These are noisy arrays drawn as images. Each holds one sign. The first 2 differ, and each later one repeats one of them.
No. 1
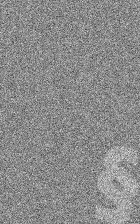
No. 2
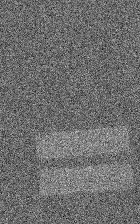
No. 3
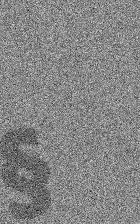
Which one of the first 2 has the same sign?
1
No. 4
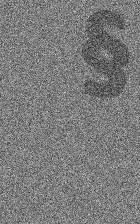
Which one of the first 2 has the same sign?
1
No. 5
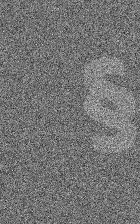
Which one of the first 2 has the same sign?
1
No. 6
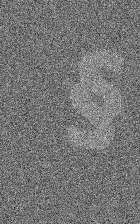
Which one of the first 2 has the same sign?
1
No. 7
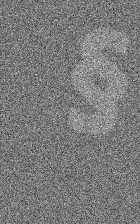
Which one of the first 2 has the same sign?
1
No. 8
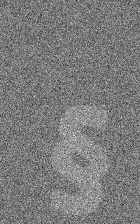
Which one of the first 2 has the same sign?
1
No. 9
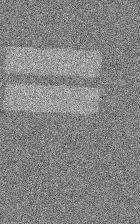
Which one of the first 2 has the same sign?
2
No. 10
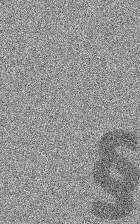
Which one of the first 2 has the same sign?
1
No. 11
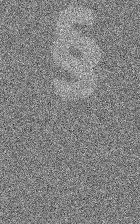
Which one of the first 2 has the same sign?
1
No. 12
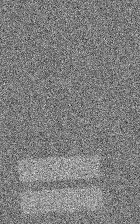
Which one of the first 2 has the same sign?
2
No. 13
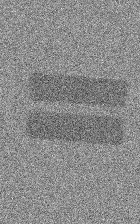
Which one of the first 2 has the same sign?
2
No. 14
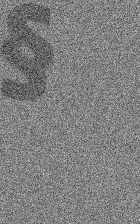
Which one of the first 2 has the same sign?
1
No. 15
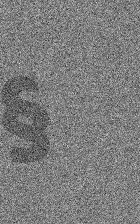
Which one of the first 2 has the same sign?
1
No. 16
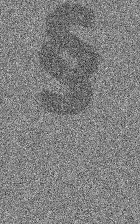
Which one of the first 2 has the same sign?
1
